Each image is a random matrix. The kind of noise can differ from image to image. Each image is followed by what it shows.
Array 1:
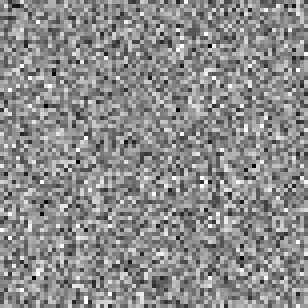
independent entries
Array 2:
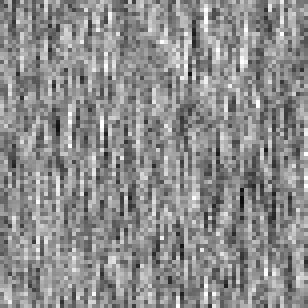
streaked along the columns
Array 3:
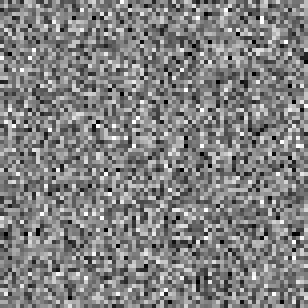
independent entries
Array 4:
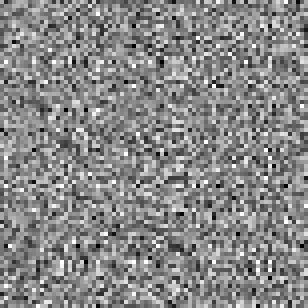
low rank plus noise
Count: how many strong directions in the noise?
one
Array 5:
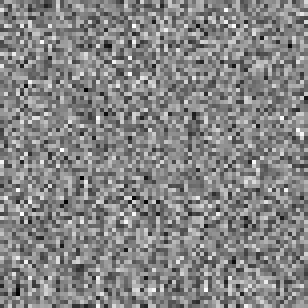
low rank plus noise
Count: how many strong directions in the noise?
one
